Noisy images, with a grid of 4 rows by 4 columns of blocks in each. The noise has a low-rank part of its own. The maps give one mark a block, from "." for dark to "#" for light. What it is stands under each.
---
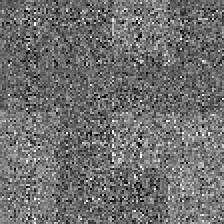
..#.
....
#.##
#..#
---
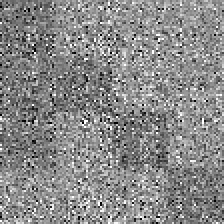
.###
..##
.#.#
###.
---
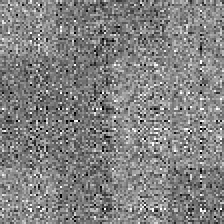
#..#
..##
..##
#.#.
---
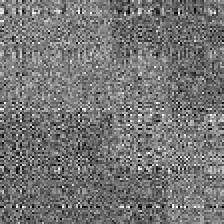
##..
###.
..##
...#
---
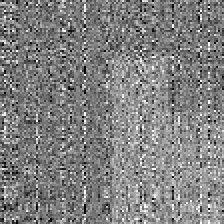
....
..#.
..##
..##
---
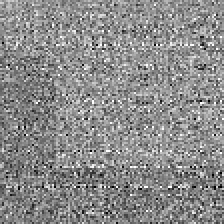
####
.###
.###
....
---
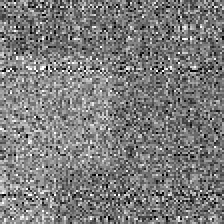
....
##..
##..
#...
